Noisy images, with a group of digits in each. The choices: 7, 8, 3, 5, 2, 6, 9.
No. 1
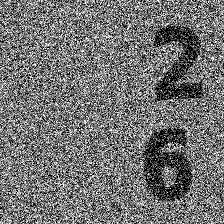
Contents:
top right: dark 2; bottom right: dark 6
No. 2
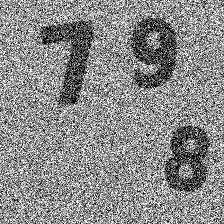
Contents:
top left: dark 7; top right: dark 9; bottom right: dark 8
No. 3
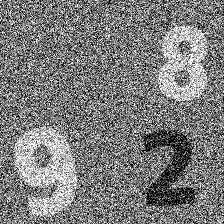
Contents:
top right: light 8; bottom left: light 9; bottom right: dark 2
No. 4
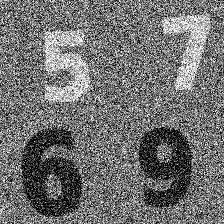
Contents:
top left: light 5; top right: light 7; bottom left: dark 6; bottom right: dark 9
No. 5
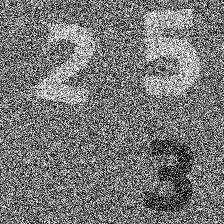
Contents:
top left: light 2; top right: light 5; bottom right: dark 3
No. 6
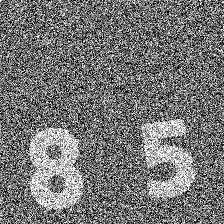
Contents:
bottom left: light 8; bottom right: light 5
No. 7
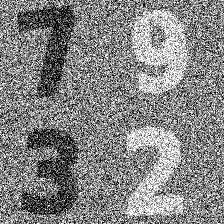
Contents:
top left: dark 7; top right: light 9; bottom left: dark 3; bottom right: light 2
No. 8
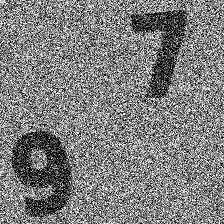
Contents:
top right: dark 7; bottom left: dark 9
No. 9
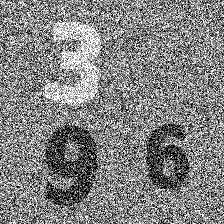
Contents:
top left: light 3; bottom left: dark 9; bottom right: dark 6
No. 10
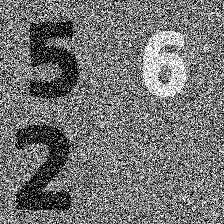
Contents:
top left: dark 5; top right: light 6; bottom left: dark 2
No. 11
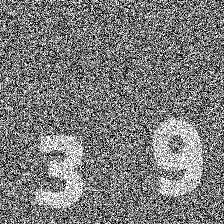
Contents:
bottom left: light 3; bottom right: light 9
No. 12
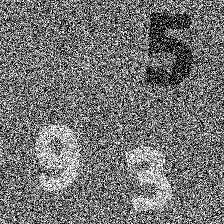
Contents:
top right: dark 5; bottom left: light 9; bottom right: light 3
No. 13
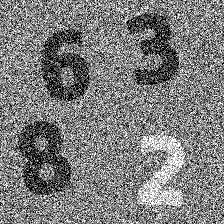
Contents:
top left: dark 6; top right: dark 3; bottom left: dark 8; bottom right: light 2
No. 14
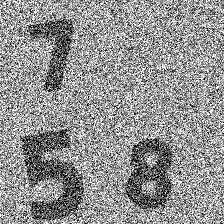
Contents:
top left: dark 7; bottom left: dark 5; bottom right: dark 8
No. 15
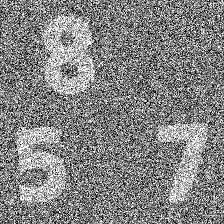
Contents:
top left: light 8; bottom left: light 5; bottom right: light 7
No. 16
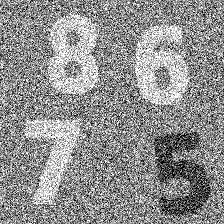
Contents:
top left: light 8; top right: light 6; bottom left: light 7; bottom right: dark 5
